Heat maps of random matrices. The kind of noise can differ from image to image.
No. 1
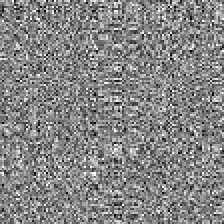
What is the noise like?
low rank plus noise
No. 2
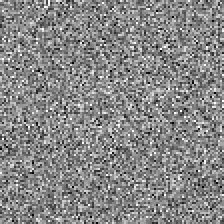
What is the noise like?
independent entries
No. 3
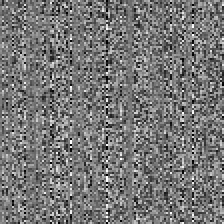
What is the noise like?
columns of uneven size
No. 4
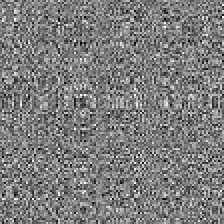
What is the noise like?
low rank plus noise
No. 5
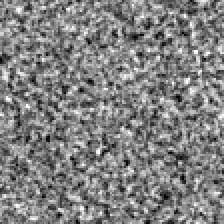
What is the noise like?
blotchy
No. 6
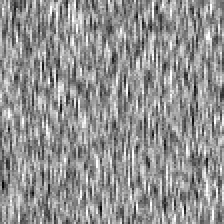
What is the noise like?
streaked along the columns
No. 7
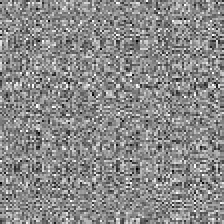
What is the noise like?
low rank plus noise
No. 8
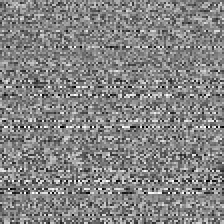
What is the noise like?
rows of uneven size
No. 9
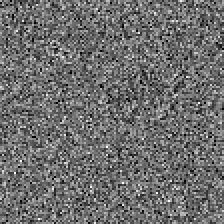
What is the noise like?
independent entries
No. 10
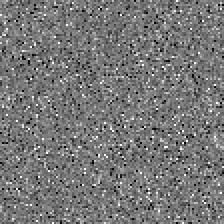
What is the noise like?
heavy tails
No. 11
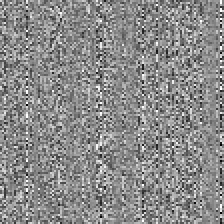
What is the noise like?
columns of uneven size
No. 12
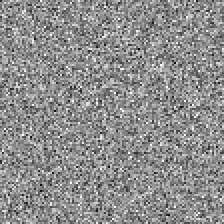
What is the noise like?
independent entries
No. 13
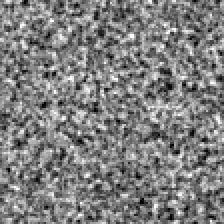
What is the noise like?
blotchy
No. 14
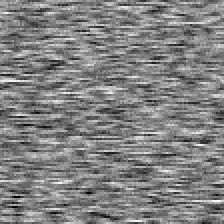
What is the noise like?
streaked along the rows
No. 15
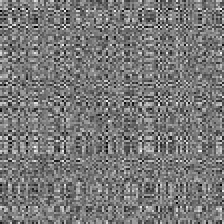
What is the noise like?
low rank plus noise
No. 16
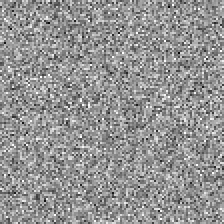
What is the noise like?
independent entries
